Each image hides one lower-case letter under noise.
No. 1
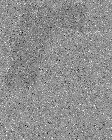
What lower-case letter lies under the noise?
r
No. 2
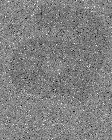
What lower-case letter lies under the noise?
a
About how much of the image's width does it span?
nearly all
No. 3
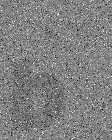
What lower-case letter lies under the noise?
b
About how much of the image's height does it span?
half
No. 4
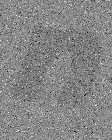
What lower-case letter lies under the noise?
n
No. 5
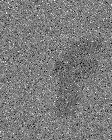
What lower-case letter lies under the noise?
f
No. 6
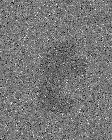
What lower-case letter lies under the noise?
t
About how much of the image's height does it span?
half
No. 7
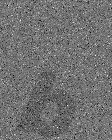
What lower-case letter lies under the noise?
b
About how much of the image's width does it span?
half
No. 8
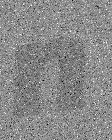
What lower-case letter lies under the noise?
n
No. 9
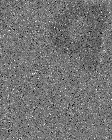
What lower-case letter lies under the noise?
q
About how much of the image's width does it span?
half
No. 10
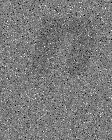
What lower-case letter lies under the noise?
n
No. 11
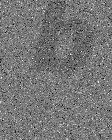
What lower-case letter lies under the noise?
b
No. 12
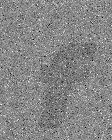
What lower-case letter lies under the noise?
f
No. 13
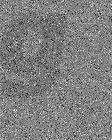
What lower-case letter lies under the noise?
g
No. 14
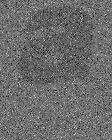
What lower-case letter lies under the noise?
a
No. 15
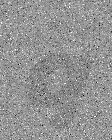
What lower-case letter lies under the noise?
q
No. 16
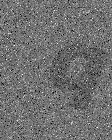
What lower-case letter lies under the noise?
q
